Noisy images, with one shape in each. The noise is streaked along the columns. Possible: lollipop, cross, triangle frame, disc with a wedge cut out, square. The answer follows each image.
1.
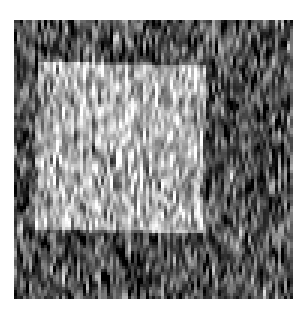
square
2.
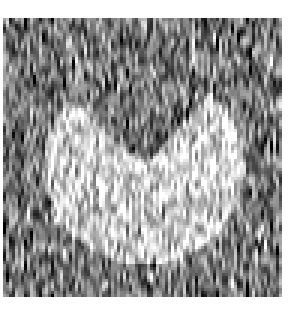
disc with a wedge cut out
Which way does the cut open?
up
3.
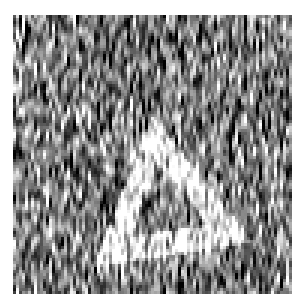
triangle frame
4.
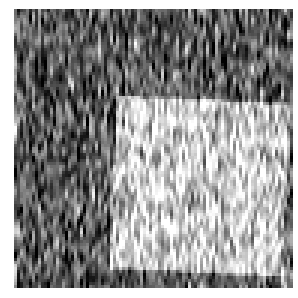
square
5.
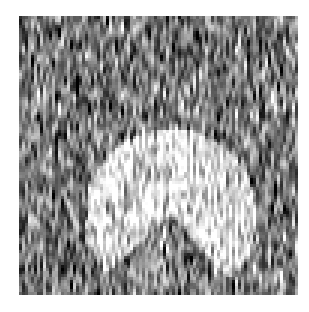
disc with a wedge cut out
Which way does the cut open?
down
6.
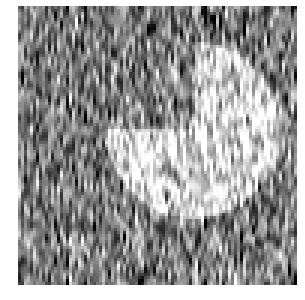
disc with a wedge cut out
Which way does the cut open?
up and left
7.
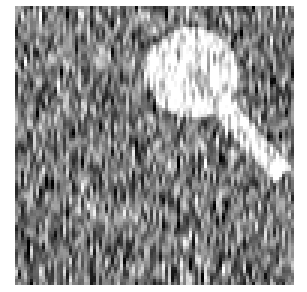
lollipop
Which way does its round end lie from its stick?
up and left
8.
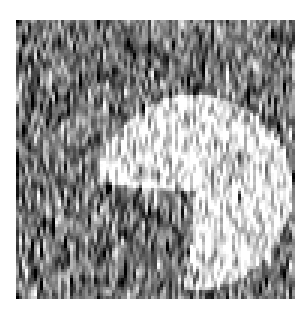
disc with a wedge cut out
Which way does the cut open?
down and left
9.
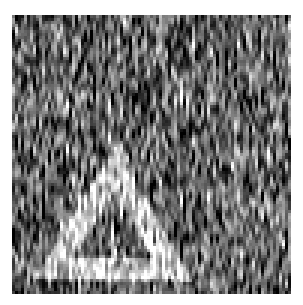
triangle frame
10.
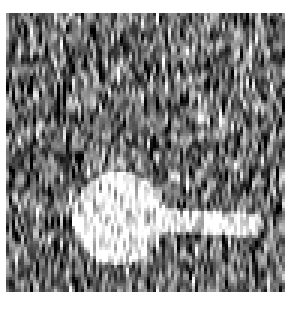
lollipop
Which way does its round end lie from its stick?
left
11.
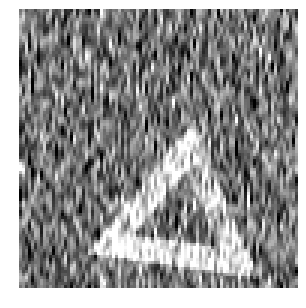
triangle frame
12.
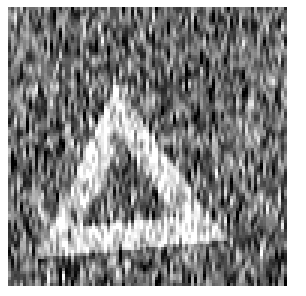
triangle frame
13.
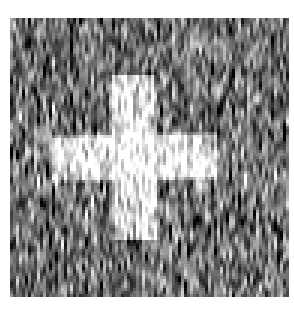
cross
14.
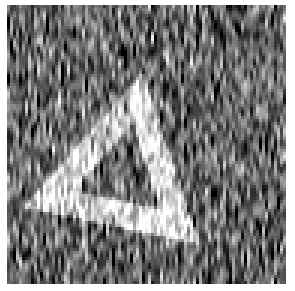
triangle frame
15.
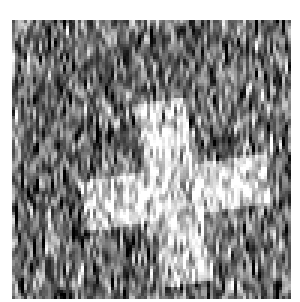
cross
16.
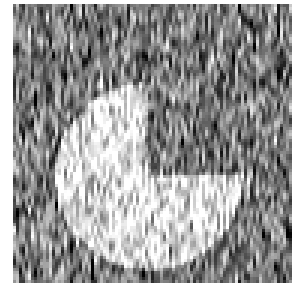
disc with a wedge cut out
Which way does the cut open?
up and right
